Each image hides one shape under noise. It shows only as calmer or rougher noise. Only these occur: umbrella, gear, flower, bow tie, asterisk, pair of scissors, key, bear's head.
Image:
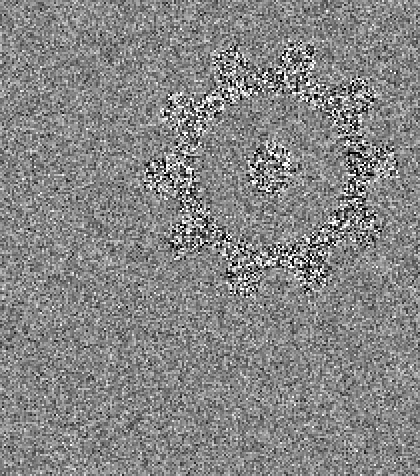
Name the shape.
gear
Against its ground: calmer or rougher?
rougher
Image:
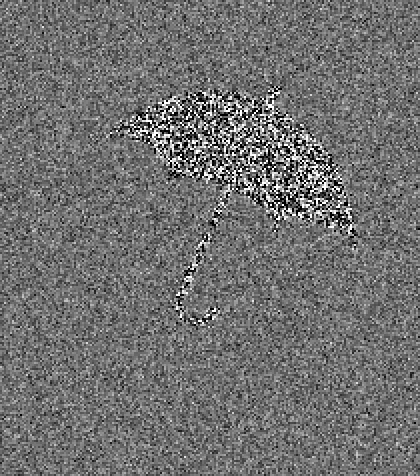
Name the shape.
umbrella
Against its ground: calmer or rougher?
rougher
